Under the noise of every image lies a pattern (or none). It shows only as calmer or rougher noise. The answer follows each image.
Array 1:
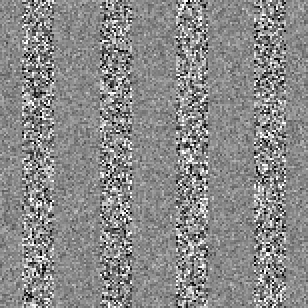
vertical stripes
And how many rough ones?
4
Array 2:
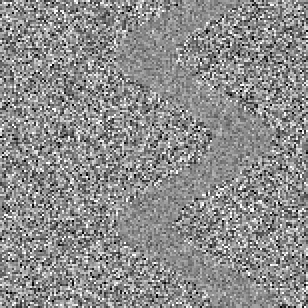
a wavy band
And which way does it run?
top to bottom
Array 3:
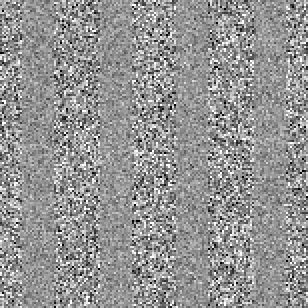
vertical stripes
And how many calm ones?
4
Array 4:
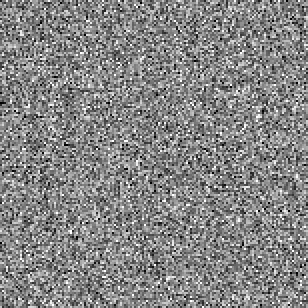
only noise
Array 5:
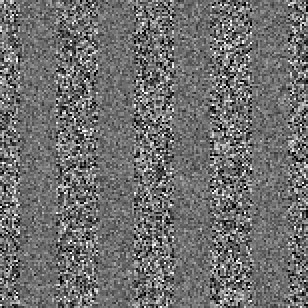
vertical stripes
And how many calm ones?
4
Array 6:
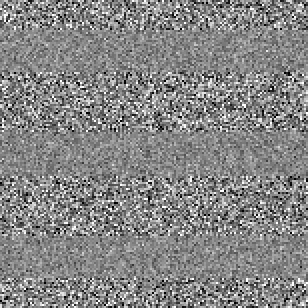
horizontal stripes
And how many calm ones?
3
